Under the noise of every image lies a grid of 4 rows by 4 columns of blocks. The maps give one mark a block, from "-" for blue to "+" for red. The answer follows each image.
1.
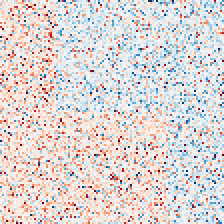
+---
+---
+++-
+++-
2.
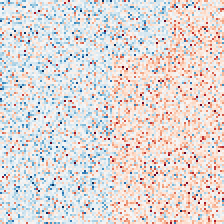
---+
--++
--++
--++
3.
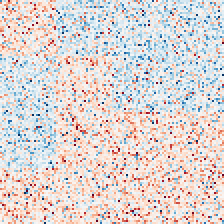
+---
-+--
-+++
++++
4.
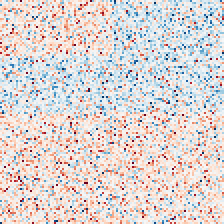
++--
----
++++
++++
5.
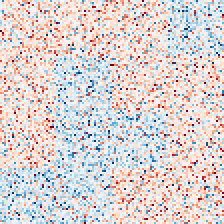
+++-
+-++
+--+
--++
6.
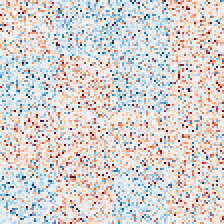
+--+
-+-+
++++
-+-+
